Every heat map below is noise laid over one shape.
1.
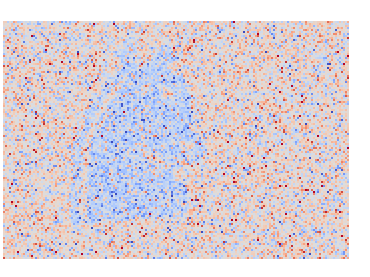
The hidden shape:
chess knight
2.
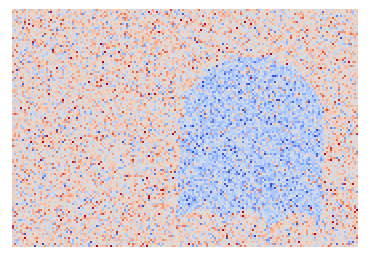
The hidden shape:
ghost
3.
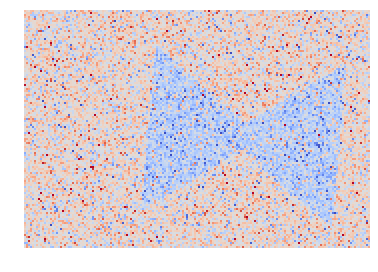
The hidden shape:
bow tie
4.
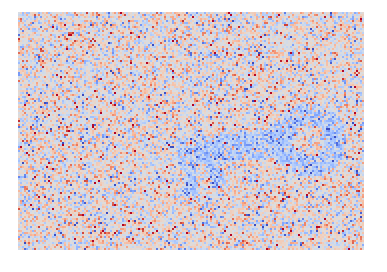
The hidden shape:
key
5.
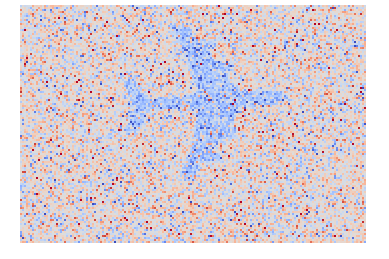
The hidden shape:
airplane
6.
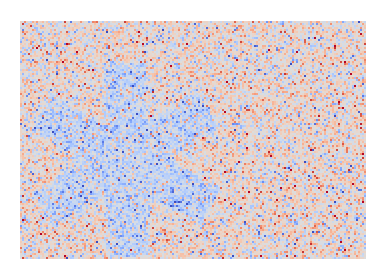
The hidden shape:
asterisk
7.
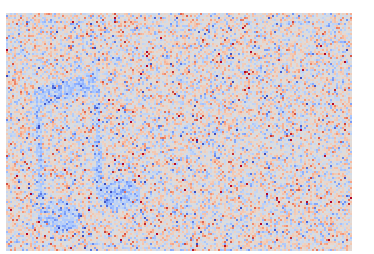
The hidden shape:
pair of musical notes
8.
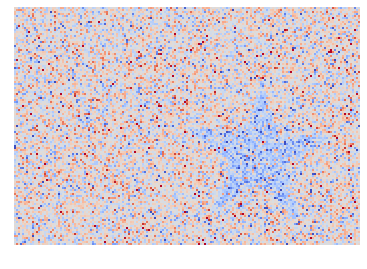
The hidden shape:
star
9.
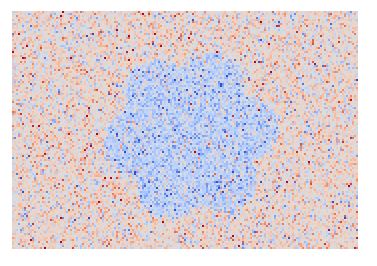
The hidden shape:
flower
